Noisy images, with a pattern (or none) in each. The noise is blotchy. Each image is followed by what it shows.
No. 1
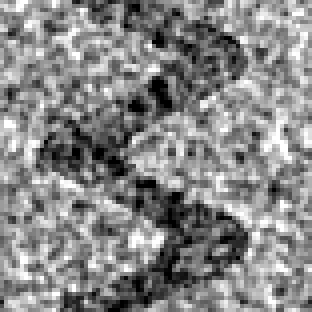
a wavy band
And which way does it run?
top to bottom
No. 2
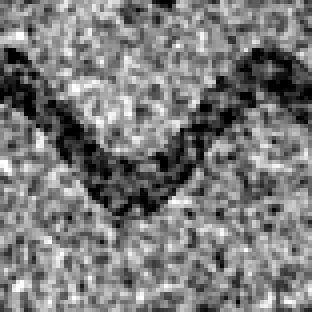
a wavy band
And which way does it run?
left to right
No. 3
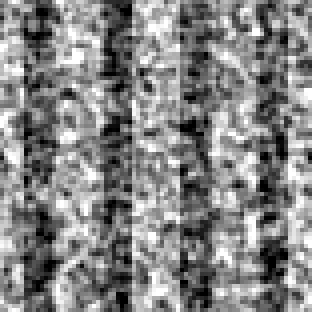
vertical stripes
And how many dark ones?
4
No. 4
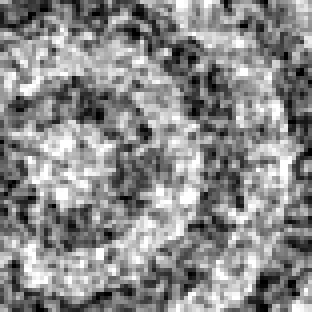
rings round one point
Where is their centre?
middle left
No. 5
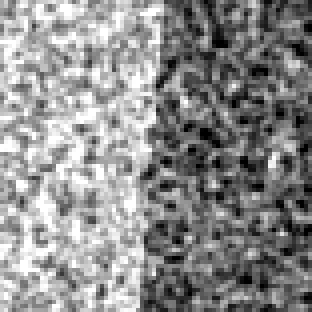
a sharp edge
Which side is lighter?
left
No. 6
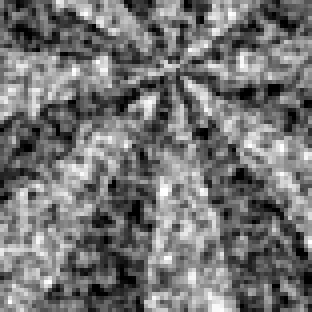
spokes from one point
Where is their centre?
top middle
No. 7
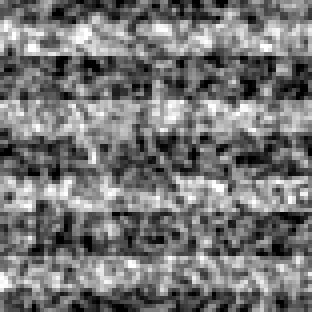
horizontal stripes
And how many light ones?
4
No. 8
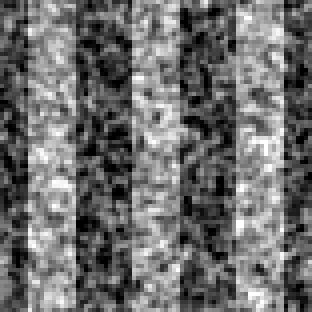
vertical stripes
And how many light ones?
3
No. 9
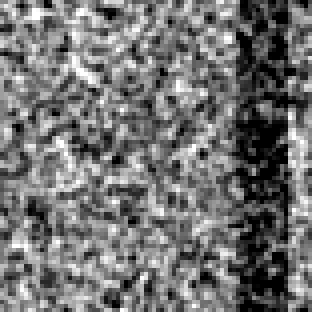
one vertical stripe
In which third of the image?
right
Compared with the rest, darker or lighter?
darker
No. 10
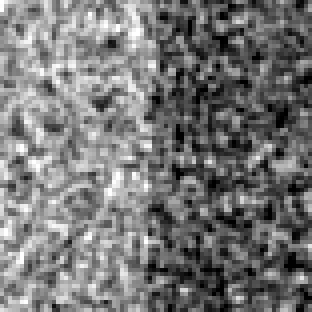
a sharp edge
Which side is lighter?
left
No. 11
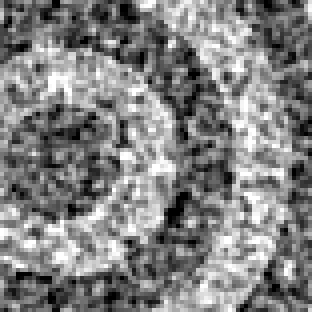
rings round one point
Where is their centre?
middle left
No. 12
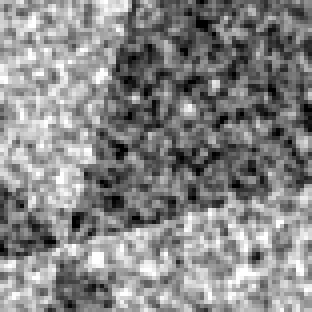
spokes from one point
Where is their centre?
bottom left
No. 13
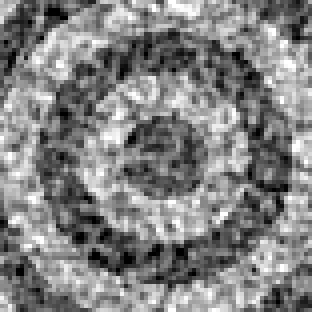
rings round one point
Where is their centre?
centre
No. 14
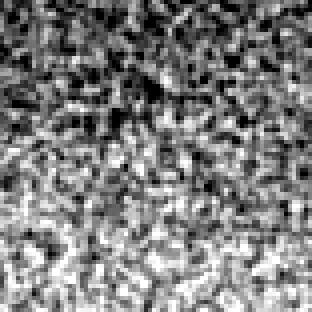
a smooth slope
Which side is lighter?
bottom
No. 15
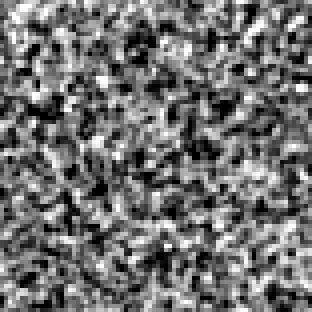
only noise
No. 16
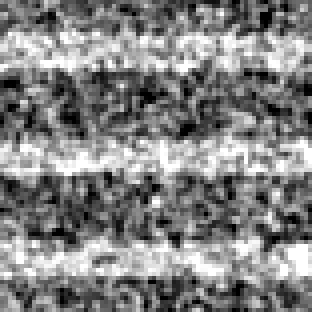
horizontal stripes
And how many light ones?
3
